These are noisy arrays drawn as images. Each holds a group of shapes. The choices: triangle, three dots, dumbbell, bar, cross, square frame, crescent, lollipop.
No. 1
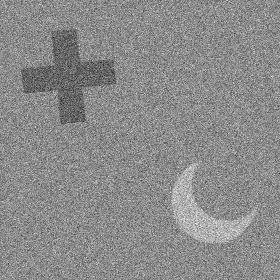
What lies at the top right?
nothing
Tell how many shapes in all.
2
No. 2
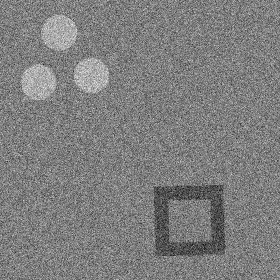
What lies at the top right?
nothing
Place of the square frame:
bottom right
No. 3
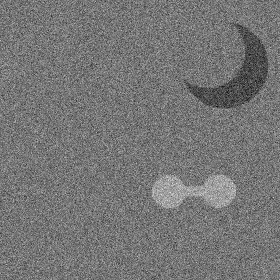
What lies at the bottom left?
nothing
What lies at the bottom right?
dumbbell
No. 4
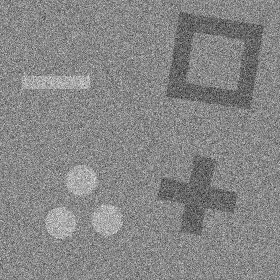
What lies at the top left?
bar
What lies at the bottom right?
cross
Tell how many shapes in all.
4
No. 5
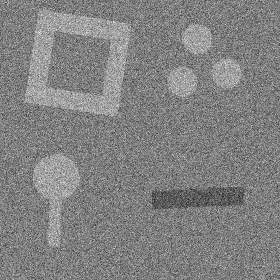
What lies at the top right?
three dots
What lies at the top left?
square frame
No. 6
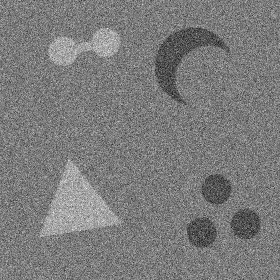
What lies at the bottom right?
three dots
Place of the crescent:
top right
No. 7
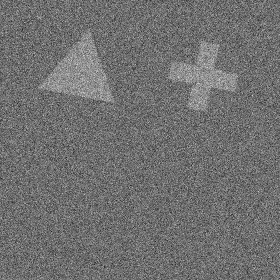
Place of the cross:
top right
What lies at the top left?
triangle
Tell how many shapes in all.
2
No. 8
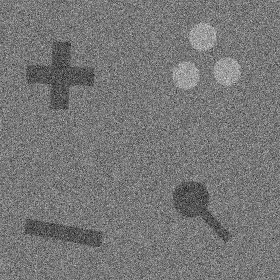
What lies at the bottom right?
lollipop
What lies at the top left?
cross
